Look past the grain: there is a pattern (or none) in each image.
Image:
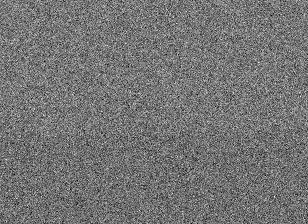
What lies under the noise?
a sharp edge
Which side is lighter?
top
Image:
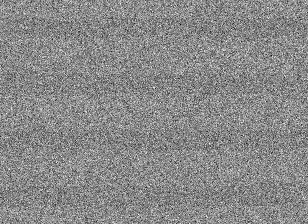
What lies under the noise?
horizontal stripes
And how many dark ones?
4
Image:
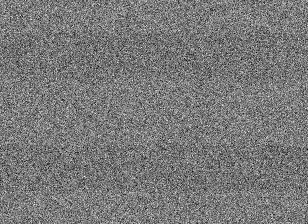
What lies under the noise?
horizontal stripes
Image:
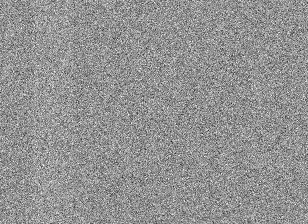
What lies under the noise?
one vertical stripe
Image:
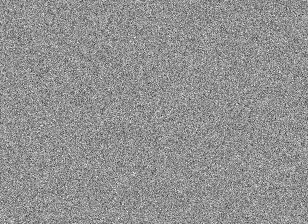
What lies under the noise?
only noise
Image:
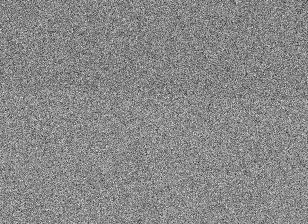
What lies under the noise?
a sharp edge
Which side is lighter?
bottom
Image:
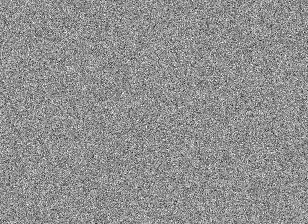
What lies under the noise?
only noise
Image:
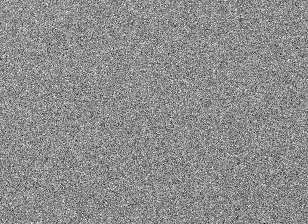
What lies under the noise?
a smooth slope
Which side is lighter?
top left
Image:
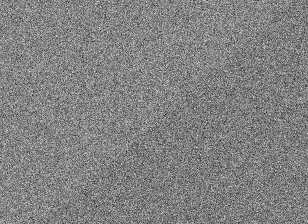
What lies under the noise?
a sharp edge
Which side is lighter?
top left
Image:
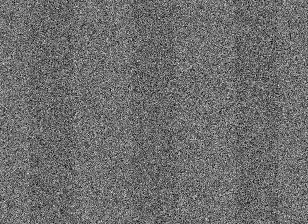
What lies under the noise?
vertical stripes
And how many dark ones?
3
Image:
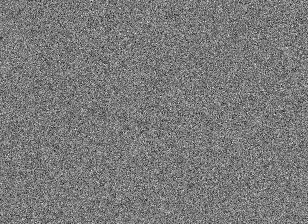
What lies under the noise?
only noise
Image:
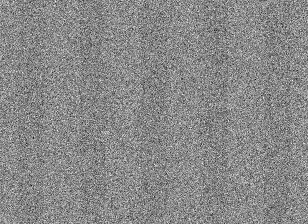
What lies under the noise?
vertical stripes
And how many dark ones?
5
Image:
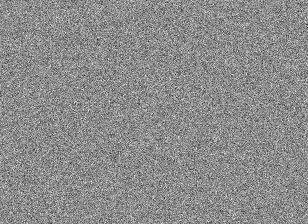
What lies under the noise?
only noise
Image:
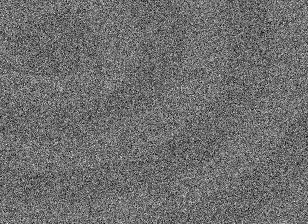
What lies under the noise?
rings round one point
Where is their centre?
top left
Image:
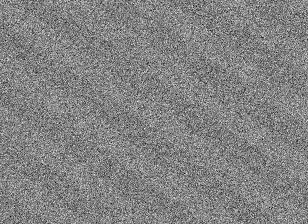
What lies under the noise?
diagonal stripes
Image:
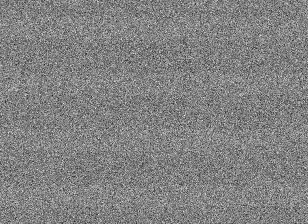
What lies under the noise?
horizontal stripes
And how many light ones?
4
